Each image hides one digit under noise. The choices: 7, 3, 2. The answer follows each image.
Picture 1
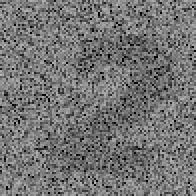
dark 2
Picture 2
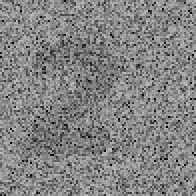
dark 2
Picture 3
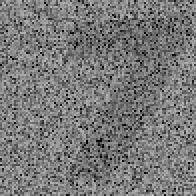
dark 7
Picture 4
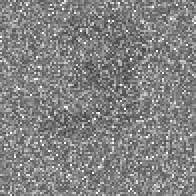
dark 3
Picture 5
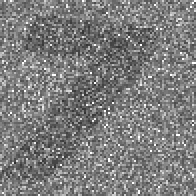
dark 7
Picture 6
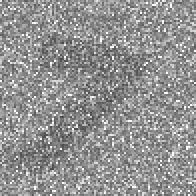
dark 7
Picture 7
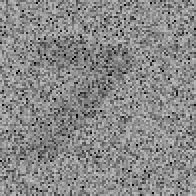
dark 7
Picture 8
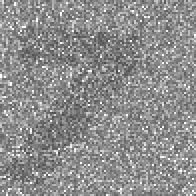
dark 7
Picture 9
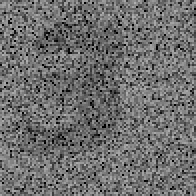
dark 3
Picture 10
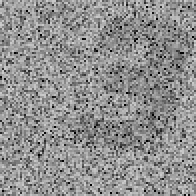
dark 3
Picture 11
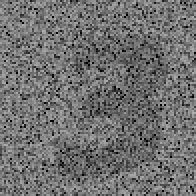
dark 3
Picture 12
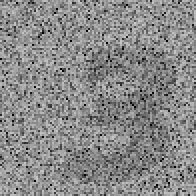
dark 3
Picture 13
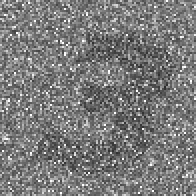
dark 3
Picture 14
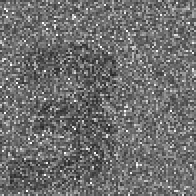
dark 3
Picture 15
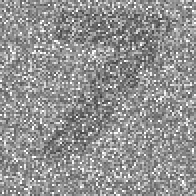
dark 7
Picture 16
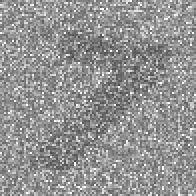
dark 7
